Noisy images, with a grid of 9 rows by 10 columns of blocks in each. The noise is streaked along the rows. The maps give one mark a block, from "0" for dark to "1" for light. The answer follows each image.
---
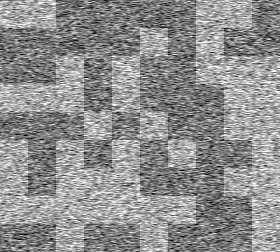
1 1 0 0 0 0 0 1 1 0
0 0 0 0 0 1 0 1 0 0
0 0 1 0 1 0 0 1 1 1
1 1 1 0 1 0 0 0 1 1
0 0 0 1 0 1 0 0 1 1
1 0 1 0 1 0 1 0 0 1
1 0 1 1 1 0 0 0 1 1
1 1 1 1 1 1 1 0 0 1
0 0 1 0 0 1 0 0 0 1
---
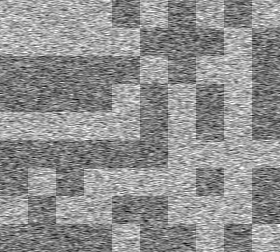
1 1 1 1 0 1 0 1 0 1
1 1 1 1 1 0 0 0 1 0
0 0 0 0 0 1 0 1 1 0
0 0 0 0 1 0 1 0 1 0
1 1 1 1 1 0 1 0 1 0
0 0 0 0 0 0 1 1 1 1
0 1 0 1 1 1 1 0 1 0
1 0 1 1 0 0 1 1 1 0
0 0 0 0 1 0 0 1 0 1
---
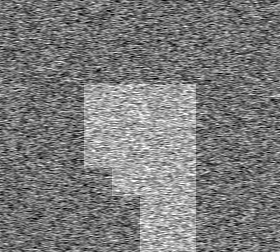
0 0 0 0 0 0 0 0 0 0
0 0 0 0 0 0 0 0 0 0
0 0 0 0 0 0 0 0 0 0
0 0 0 1 1 1 1 0 0 0
0 0 0 1 1 1 1 0 0 0
0 0 0 1 1 1 1 0 0 0
0 0 0 0 1 1 1 0 0 0
0 0 0 0 0 1 1 0 0 0
0 0 0 0 0 1 1 0 0 0
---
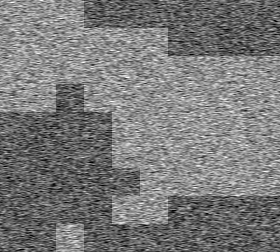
1 1 1 0 0 0 0 0 0 0
1 1 1 1 1 1 0 0 0 0
1 1 1 1 1 1 1 1 1 1
1 1 0 1 1 1 1 1 1 1
0 0 0 0 1 1 1 1 1 1
0 0 0 0 1 1 1 1 1 1
0 0 0 0 0 1 1 1 1 1
0 0 0 0 1 1 0 0 0 0
0 0 1 0 0 0 0 0 0 0
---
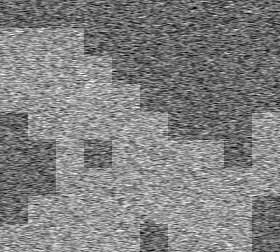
0 0 0 0 0 0 0 0 0 0
1 1 1 0 0 0 0 0 0 0
1 1 1 1 0 0 0 0 0 0
1 1 1 1 1 0 0 0 0 0
0 1 1 1 1 1 0 0 0 1
0 0 1 0 1 1 1 1 0 1
0 0 1 1 1 1 1 1 1 1
0 1 1 1 1 1 1 1 1 0
1 1 1 1 1 0 1 1 1 0
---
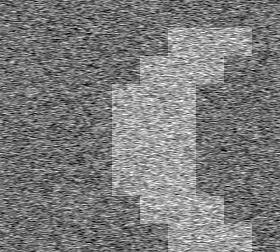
0 0 0 0 0 0 0 0 0 0
0 0 0 0 0 0 1 1 1 0
0 0 0 0 0 1 1 1 0 0
0 0 0 0 1 1 1 0 0 0
0 0 0 0 1 1 1 0 0 0
0 0 0 0 1 1 1 0 0 0
0 0 0 0 1 1 1 0 0 0
0 0 0 0 0 1 1 1 0 0
0 0 0 0 0 0 1 1 1 0
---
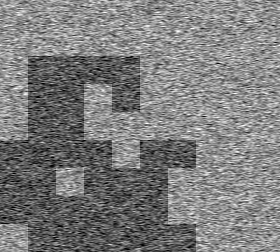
1 1 1 1 1 1 1 1 1 1
1 1 1 1 1 1 1 1 1 1
1 0 0 0 0 1 1 1 1 1
1 0 0 1 0 1 1 1 1 1
1 0 0 1 1 1 1 1 1 1
0 0 0 0 1 0 0 1 1 1
0 0 1 0 0 0 1 1 1 1
0 0 0 0 0 0 1 1 1 1
1 0 0 0 0 0 0 1 1 1
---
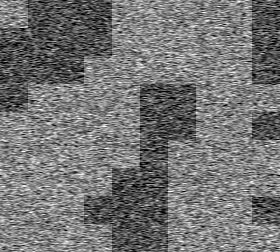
1 0 0 0 1 1 1 1 1 0
0 0 0 0 1 1 1 1 1 0
0 0 0 1 1 1 1 1 1 0
0 1 1 1 1 0 0 1 1 1
1 1 1 1 1 0 0 1 1 0
1 1 1 1 1 0 1 1 1 1
1 1 1 1 0 0 1 1 1 1
1 1 1 0 0 0 1 1 1 0
1 1 1 1 0 0 1 1 1 1
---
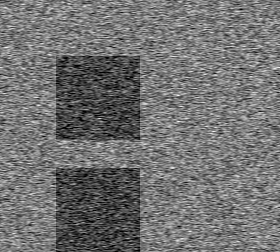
1 1 1 1 1 1 1 1 1 1
1 1 1 1 1 1 1 1 1 1
1 1 0 0 0 1 1 1 1 1
1 1 0 0 0 1 1 1 1 1
1 1 0 0 0 1 1 1 1 1
1 1 1 1 1 1 1 1 1 1
1 1 0 0 0 1 1 1 1 1
1 1 0 0 0 1 1 1 1 1
1 1 0 0 0 1 1 1 1 1
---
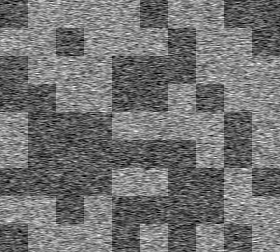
0 1 1 1 1 0 1 1 0 0
1 1 0 1 1 1 0 1 1 0
0 1 1 1 0 0 0 1 1 1
0 0 1 1 0 0 1 0 1 1
1 0 0 0 1 1 1 1 0 1
1 0 0 0 0 0 0 1 0 1
0 0 0 0 1 1 0 0 1 0
1 1 0 1 0 0 0 0 1 1
0 1 1 1 0 1 0 1 0 1
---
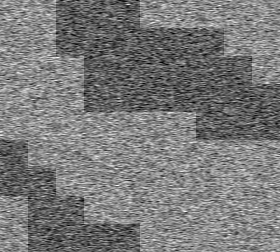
1 1 0 0 0 1 1 1 1 1
1 1 0 0 0 0 0 0 1 1
1 1 1 0 0 0 0 0 0 1
1 1 1 0 0 0 0 0 0 0
1 1 1 1 1 1 1 0 0 0
0 1 1 1 1 1 1 1 1 1
0 0 1 1 1 1 1 1 1 1
1 0 0 1 1 1 1 1 1 1
1 0 0 0 0 1 1 1 1 1
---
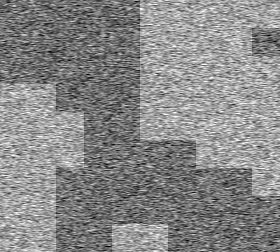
0 0 0 0 0 1 1 1 1 1
0 0 0 0 0 1 1 1 1 0
0 0 0 0 0 1 1 1 1 1
1 1 0 0 0 1 1 1 1 1
1 1 1 0 0 1 1 1 1 1
1 1 1 0 0 0 0 1 1 1
1 1 0 0 0 0 0 0 0 1
1 1 0 0 0 0 0 0 0 0
1 1 0 0 1 1 0 0 0 0
